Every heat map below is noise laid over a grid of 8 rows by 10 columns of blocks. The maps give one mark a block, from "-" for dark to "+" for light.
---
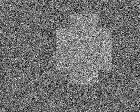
----------
-----++---
----++++--
----++++--
----++++--
-----++---
----------
----------
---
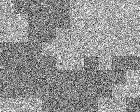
+----+++++
++---+++++
++--++++++
---+++++++
----++-+--
---------+
--------++
+++----++-
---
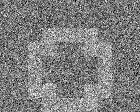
----------
----------
---++++---
--++--++--
--+----+--
--+----+--
--++--++--
---++++---
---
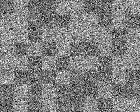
-+--++--++
++---++-+-
++-+++++-+
+-+-+--+-+
++-+-++-++
+---+---+-
-+-+---+--
-+-+--+-++
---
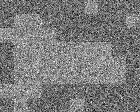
------+---
-++------+
++++------
-+++++++--
-++++++++-
-++++++++-
+++-------
-+---+----
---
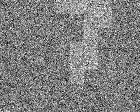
----++++--
------++--
------+---
-----++---
-----++---
-----+----
----------
----------
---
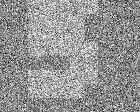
--+++++---
--++++----
--++++----
--+++++---
-----++---
--+++++---
--++++----
----------
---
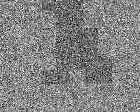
+++---++++
++++--++++
++++---+++
++++---+++
++++----++
+++--+--++
++++++++++
++++++++++
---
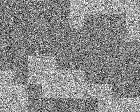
-----+++++
-----+---+
---------+
----------
--++------
+-++++----
++-+++++--
++-----+++
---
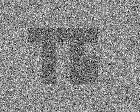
++++++++++
++++++++++
++-----+++
+++-+-++++
+++-+--+++
+++-+--+++
++++++++++
++++++++++
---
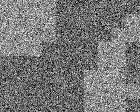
++++------
++++-----+
++++----++
+++----++-
-------++-
------+++-
------++++
------+++-
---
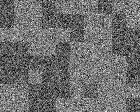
-++-+++-++
-++---++-+
+++++-++--
--++-+++--
-----++++-
--+--++++-
++---+-+++
++--+++++-
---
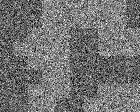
---++++++-
---++++++-
--+++--+++
-++++--+++
--+++-----
---++-----
--+++--+++
--++--++++
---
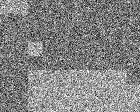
++--------
----------
----------
--+-------
----------
--+++++++-
--++++++++
--++++++++
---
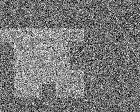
----------
----------
++++++----
-++++-----
-++++-----
-+++++----
-++-++----
----------
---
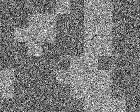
----+-++--
--++--++--
-+++--++--
--+---++--
-----++---
+---++++--
+----+++--
------+++-
